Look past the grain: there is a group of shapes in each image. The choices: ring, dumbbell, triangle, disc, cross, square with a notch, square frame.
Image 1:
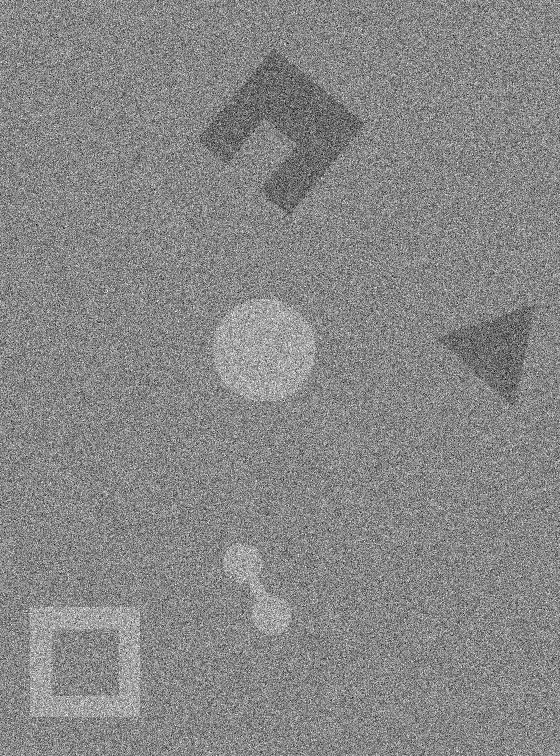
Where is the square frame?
bottom left
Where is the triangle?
middle right
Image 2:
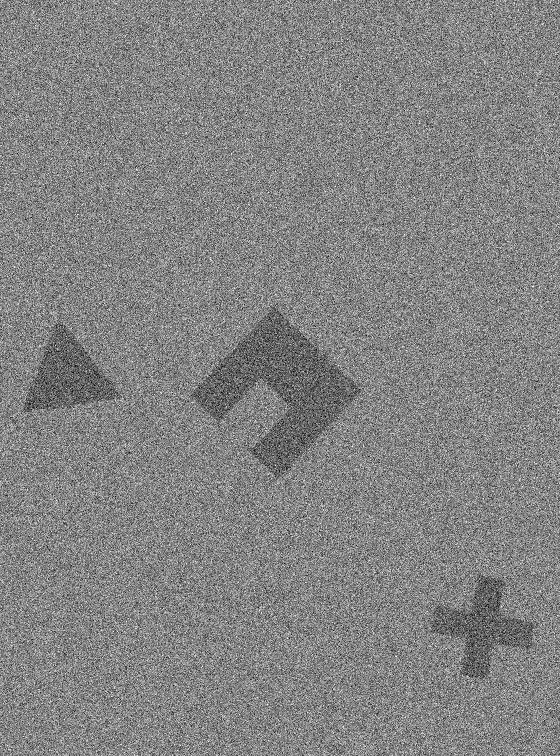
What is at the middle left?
triangle
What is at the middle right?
nothing
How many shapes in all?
3
